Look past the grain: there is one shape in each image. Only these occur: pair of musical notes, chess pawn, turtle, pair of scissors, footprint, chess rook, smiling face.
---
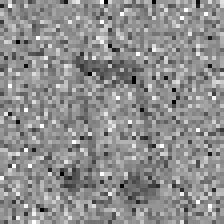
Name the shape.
pair of musical notes
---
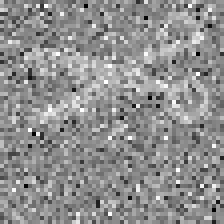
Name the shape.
pair of scissors
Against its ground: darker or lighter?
lighter
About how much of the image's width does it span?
nearly all
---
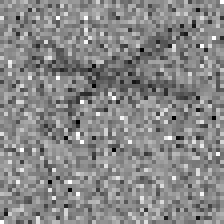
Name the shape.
pair of scissors
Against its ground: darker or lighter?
darker
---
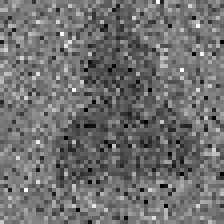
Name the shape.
chess pawn
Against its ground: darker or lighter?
darker
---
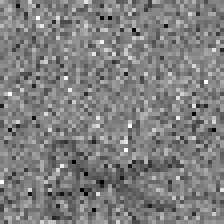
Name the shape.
pair of scissors
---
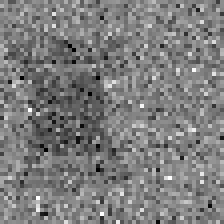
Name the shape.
chess rook
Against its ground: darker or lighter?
darker
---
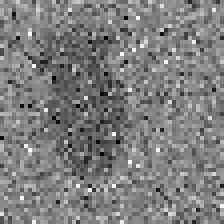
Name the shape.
footprint
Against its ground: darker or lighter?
darker
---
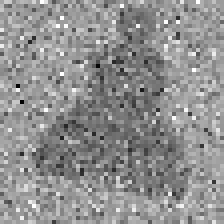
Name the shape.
chess pawn
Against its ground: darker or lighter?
darker
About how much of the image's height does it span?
nearly all
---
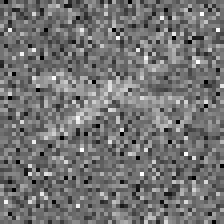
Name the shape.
pair of scissors
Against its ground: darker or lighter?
lighter
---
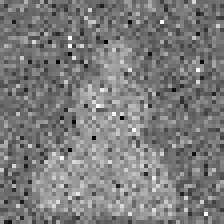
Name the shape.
chess pawn
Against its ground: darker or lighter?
lighter
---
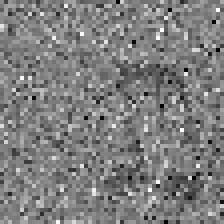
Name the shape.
pair of musical notes
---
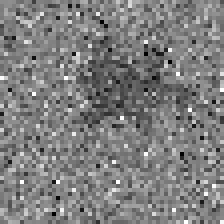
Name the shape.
turtle
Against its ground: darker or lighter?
darker
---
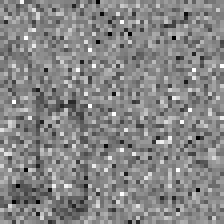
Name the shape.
pair of musical notes
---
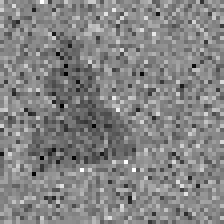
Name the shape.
chess pawn
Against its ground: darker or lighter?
darker
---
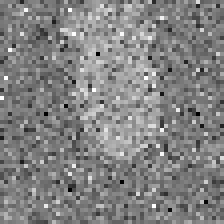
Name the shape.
footprint
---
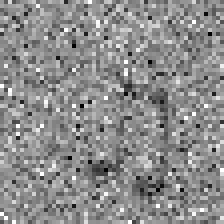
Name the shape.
pair of musical notes
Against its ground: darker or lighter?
darker
